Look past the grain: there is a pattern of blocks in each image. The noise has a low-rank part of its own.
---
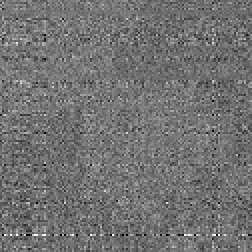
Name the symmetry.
mirrored about the diagonal from the top left
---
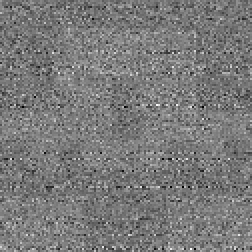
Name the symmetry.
left and right mirror each other
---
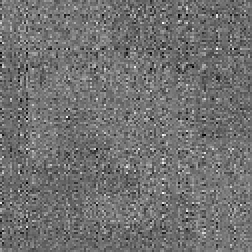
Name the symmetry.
mirrored about the diagonal from the bottom left
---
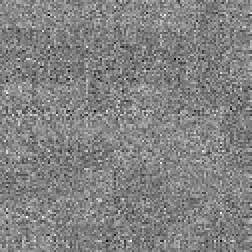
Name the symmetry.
no symmetry
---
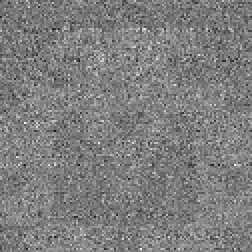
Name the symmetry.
left and right mirror each other
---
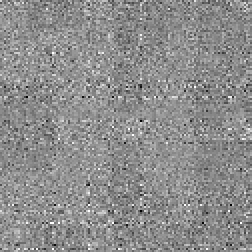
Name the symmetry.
top and bottom mirror each other
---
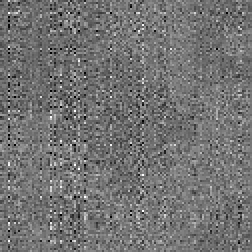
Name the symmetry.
mirrored about the diagonal from the top left
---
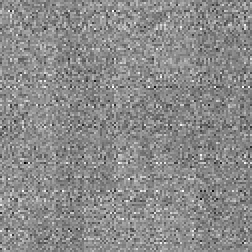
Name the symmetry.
top and bottom mirror each other
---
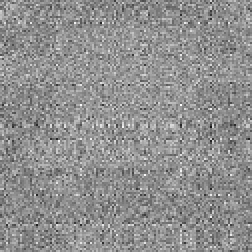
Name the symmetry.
left and right mirror each other
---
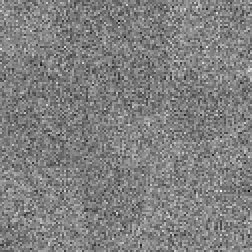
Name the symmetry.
mirrored about the diagonal from the top left
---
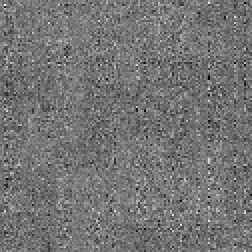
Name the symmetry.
no symmetry
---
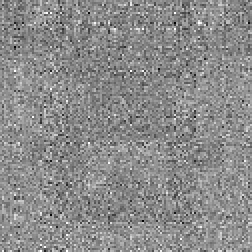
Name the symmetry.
left and right mirror each other
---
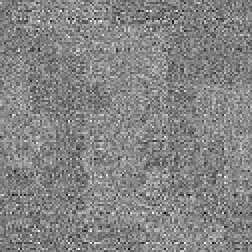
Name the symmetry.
the same after a half turn
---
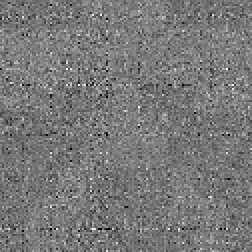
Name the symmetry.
left and right mirror each other
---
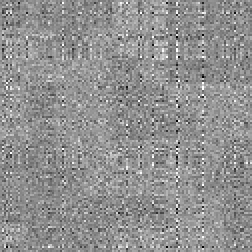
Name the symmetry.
mirrored about the diagonal from the bottom left
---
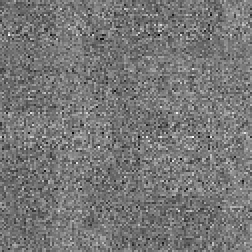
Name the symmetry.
top and bottom mirror each other
